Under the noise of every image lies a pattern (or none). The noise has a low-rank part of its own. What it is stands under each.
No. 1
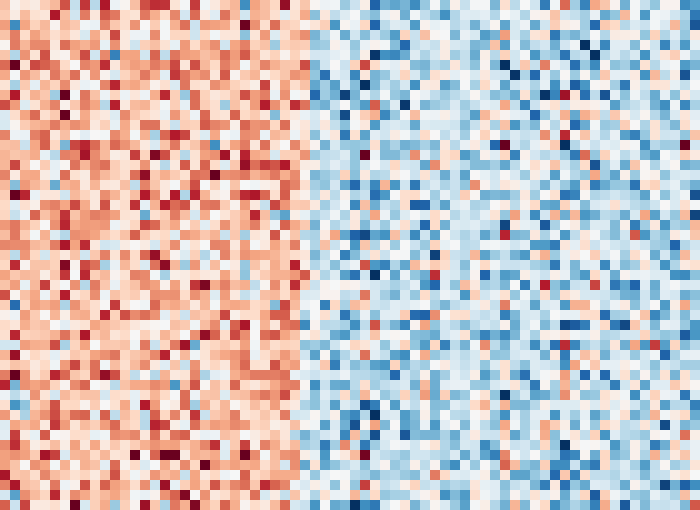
a sharp edge
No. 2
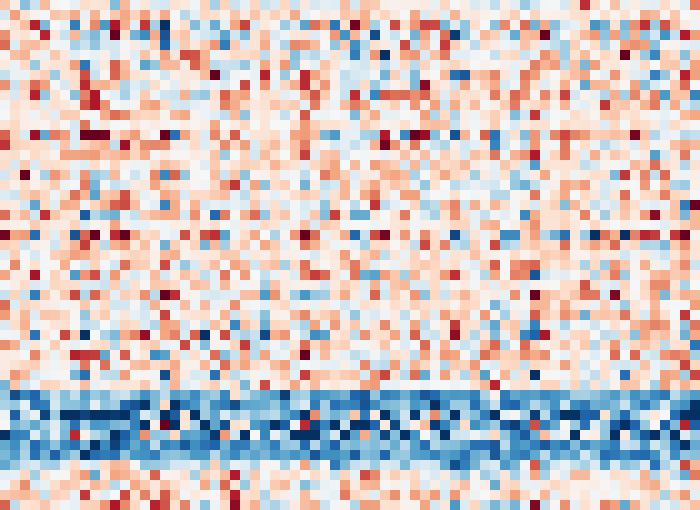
one horizontal stripe
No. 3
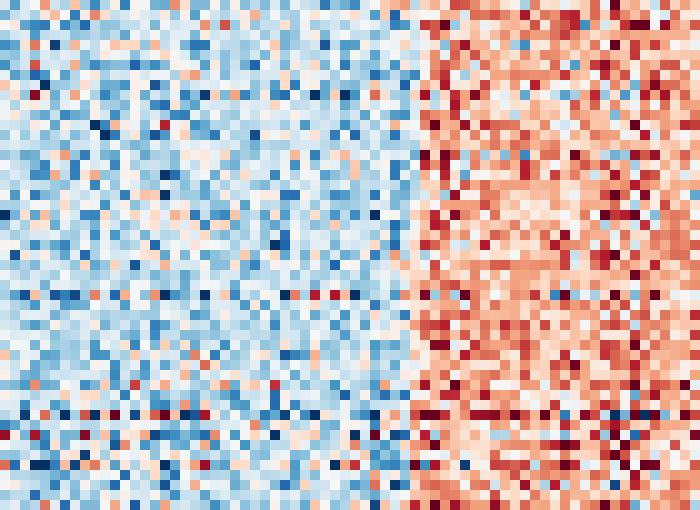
a sharp edge
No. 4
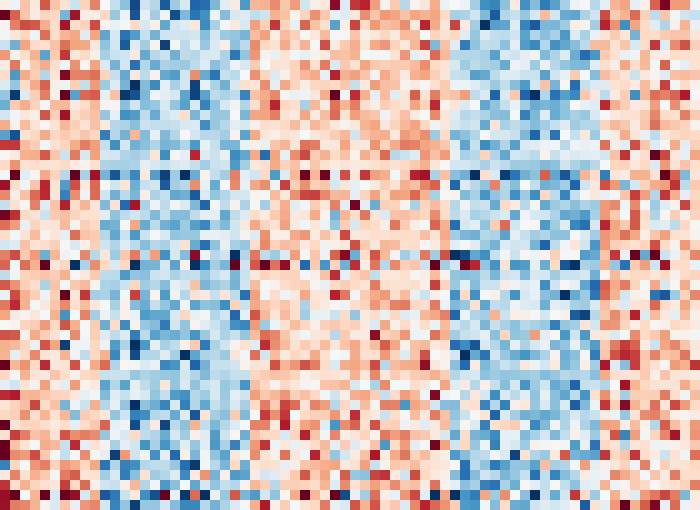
vertical stripes
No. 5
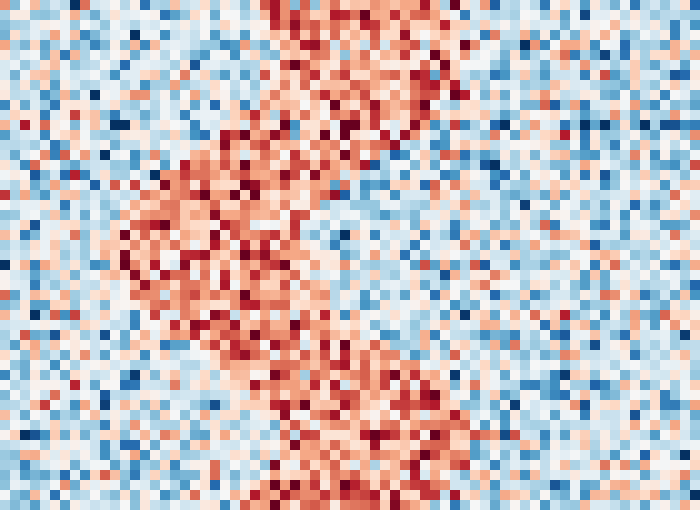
a wavy band
